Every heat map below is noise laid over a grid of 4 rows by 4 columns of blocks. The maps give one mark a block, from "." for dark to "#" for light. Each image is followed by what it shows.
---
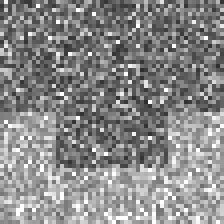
. . . .
. . . .
# . . #
# # # #
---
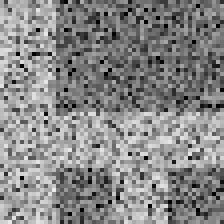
# . . .
# . . .
# # # #
# . # .
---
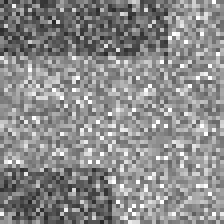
. . . #
# # # #
# # # #
. . # #
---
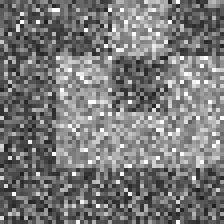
. . # .
. # . #
. # # #
. . . .
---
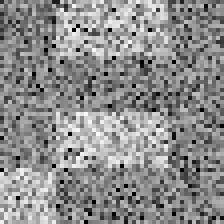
. # # .
. . . .
. # # .
# . . .
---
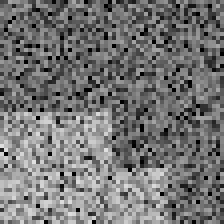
. . . .
. . . .
# # . .
# # # .
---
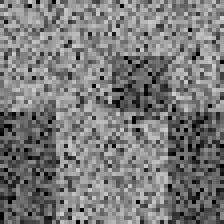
# # # #
# # . #
. # # .
. # # .
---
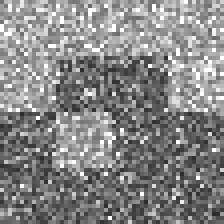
# # # #
# . . #
. # . .
. . . .
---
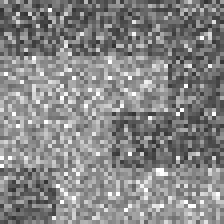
. . . .
# # # .
# # . .
. # # #
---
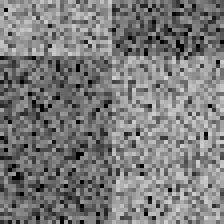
# # . .
. . # #
. . # #
. . # #
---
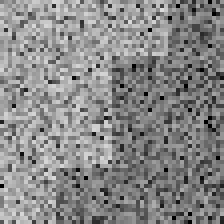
# # # .
# # . .
# # . .
# . . .
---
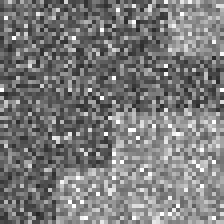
. . . #
. . . .
. . # #
. # # #
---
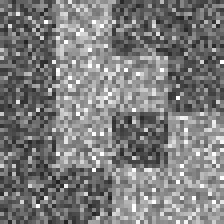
. # . .
. # # .
. # . #
. . # #
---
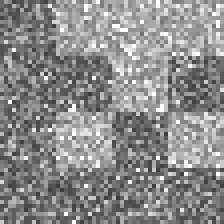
. # # #
. . # .
. # . #
. . . .
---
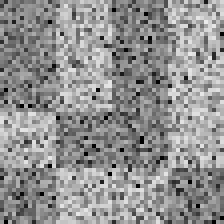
. # . #
. # . #
# . . #
. # # .
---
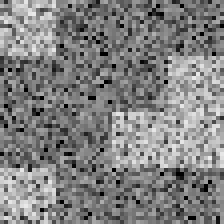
# . . .
. . . #
. . # #
# . . .
